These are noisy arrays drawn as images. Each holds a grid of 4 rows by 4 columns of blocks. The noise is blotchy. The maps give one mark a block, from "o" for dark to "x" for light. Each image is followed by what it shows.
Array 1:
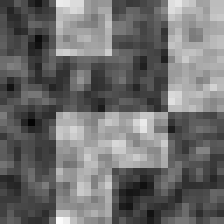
oxox
ooox
oxxo
oxoo
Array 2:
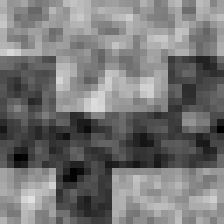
xxxx
oxxo
oooo
xoxx
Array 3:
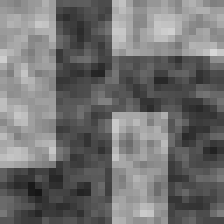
xoxx
xooo
xoxo
ooxo
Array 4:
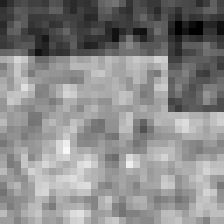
oooo
xxxo
xxxx
xxxx
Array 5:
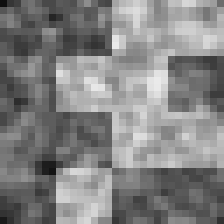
ooxx
oxxo
ooxx
oxoo
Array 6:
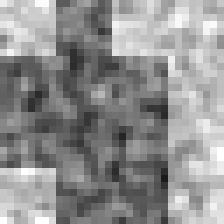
xoxx
ooox
ooox
xoox
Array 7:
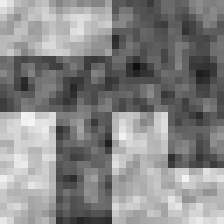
xxoo
oooo
xoxo
xoxx
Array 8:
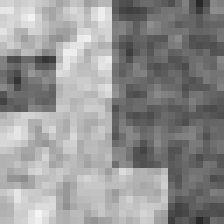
xxoo
oxoo
xxoo
xxxo
